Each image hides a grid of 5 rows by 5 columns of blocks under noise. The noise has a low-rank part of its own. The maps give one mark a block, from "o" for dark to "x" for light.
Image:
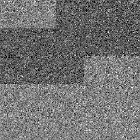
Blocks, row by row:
x x o o o
o o o o o
o o o x x
x x x x x
x x x x x
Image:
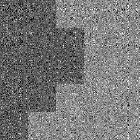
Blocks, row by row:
o o x x x
o o o x x
o o o x x
o o x x x
o x x x x
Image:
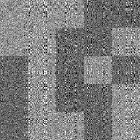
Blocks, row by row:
x x x o o
x x o o x
o x o x o
o x o o x
o x x o x
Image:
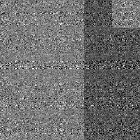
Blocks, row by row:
x x x o x
x x x o o
x x x o o
x x x o o
x x x o o
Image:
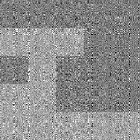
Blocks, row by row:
o o o o o
x x x o o
o x o o o
x x o o o
x x x x x
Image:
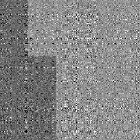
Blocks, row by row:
o x x x x
o x x x x
o o x x x
o o x x x
o o x x x
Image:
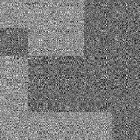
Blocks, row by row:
x x x o o
o x x o o
x o o o o
x o o o o
x x x x o
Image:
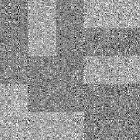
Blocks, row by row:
o x o x x
o x o o o
o o o x x
x o o o o
x x x o o
